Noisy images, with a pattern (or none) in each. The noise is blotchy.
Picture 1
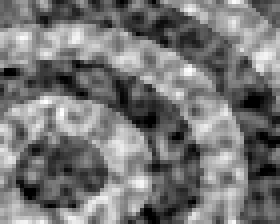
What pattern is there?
rings round one point
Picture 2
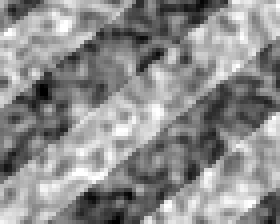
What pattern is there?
diagonal stripes
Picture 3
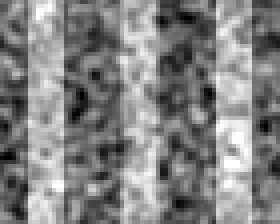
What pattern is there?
vertical stripes
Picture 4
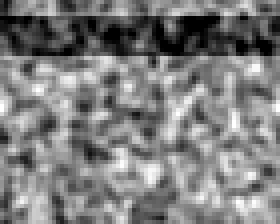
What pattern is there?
one horizontal stripe
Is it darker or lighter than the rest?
darker
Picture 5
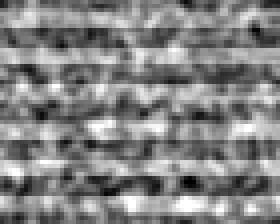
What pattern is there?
horizontal stripes
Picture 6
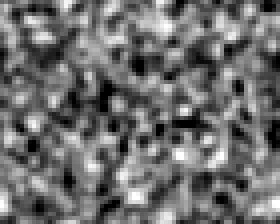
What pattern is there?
only noise
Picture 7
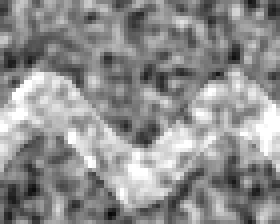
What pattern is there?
a wavy band
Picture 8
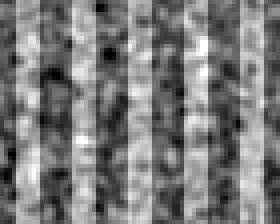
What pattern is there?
vertical stripes
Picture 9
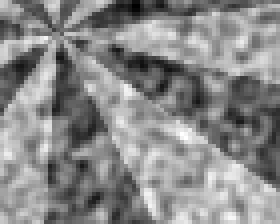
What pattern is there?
spokes from one point
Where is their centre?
top left
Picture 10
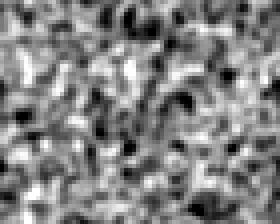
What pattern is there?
only noise
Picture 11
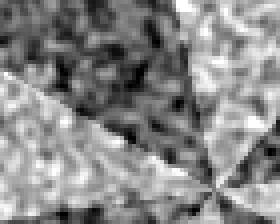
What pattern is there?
spokes from one point
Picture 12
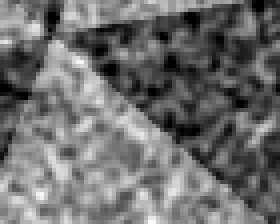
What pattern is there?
spokes from one point
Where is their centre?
top left
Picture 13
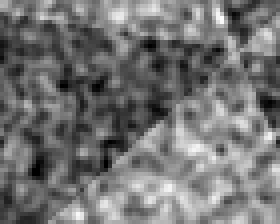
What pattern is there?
spokes from one point
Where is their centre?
top right
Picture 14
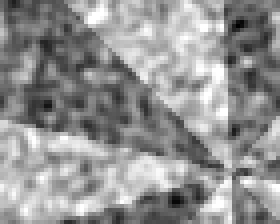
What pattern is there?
spokes from one point
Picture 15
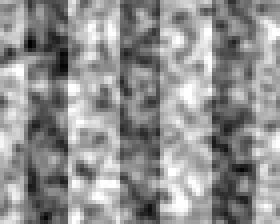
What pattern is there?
vertical stripes
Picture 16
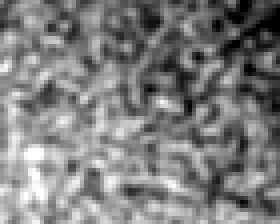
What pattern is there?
a smooth slope
